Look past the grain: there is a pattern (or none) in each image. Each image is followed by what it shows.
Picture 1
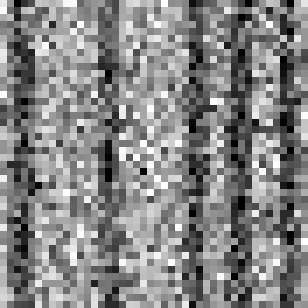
bands of columns
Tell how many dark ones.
5
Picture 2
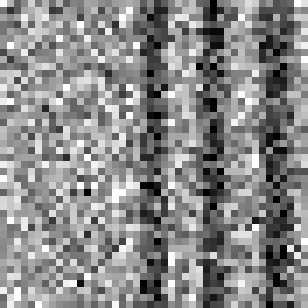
bands of columns
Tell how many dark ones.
3
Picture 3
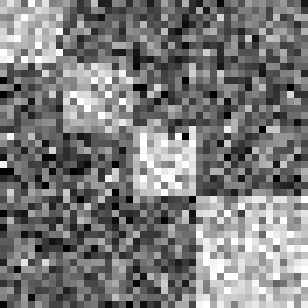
blocks along the diagonal
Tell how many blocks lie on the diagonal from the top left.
4
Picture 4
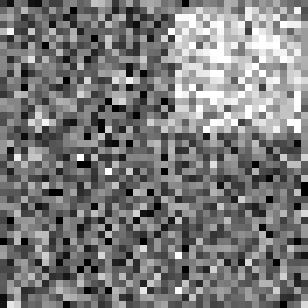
one block
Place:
top right
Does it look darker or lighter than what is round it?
lighter
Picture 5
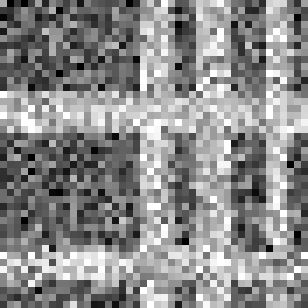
bands of rows crossing bands of columns
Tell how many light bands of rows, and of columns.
2 and 3
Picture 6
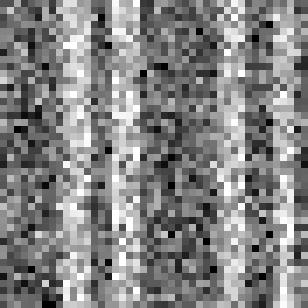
bands of columns
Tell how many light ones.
4
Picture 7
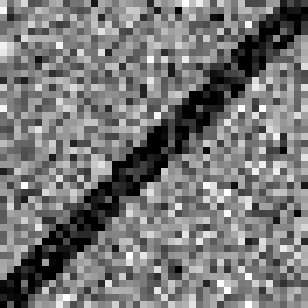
a diagonal band
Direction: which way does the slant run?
bottom left to top right
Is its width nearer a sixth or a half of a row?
a sixth
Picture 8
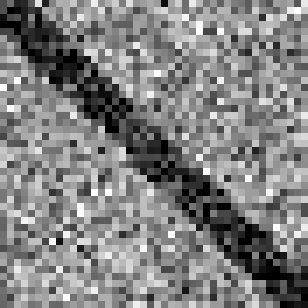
a diagonal band
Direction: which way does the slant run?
top left to bottom right
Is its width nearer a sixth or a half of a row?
a sixth
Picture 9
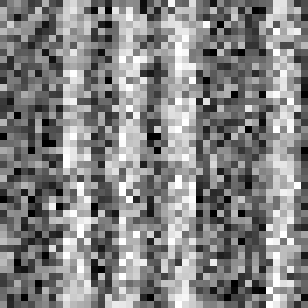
bands of columns
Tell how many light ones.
4
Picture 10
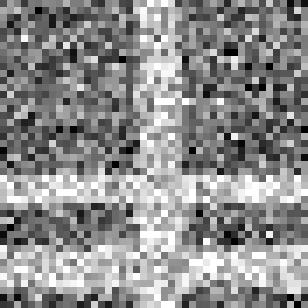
bands of rows crossing bands of columns
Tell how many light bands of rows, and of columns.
2 and 1
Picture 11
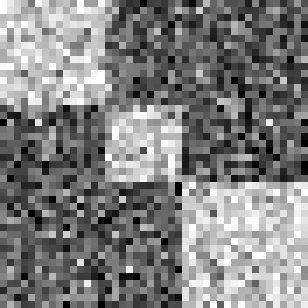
blocks along the diagonal
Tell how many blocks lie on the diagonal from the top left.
3
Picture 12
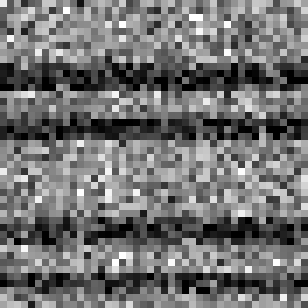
bands of rows
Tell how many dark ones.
4
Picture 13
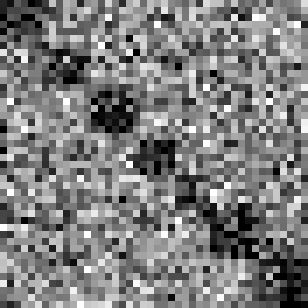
blocks along the diagonal
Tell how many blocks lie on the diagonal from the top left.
7
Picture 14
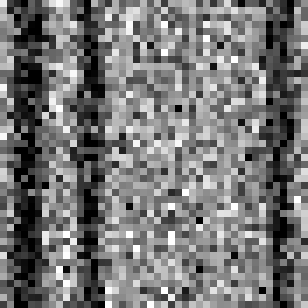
bands of columns
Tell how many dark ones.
3
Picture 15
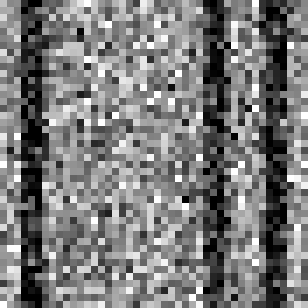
bands of columns
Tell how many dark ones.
3
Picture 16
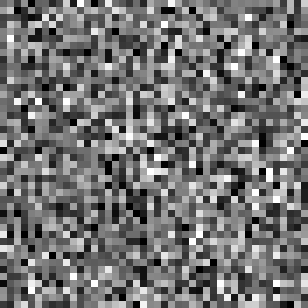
only noise
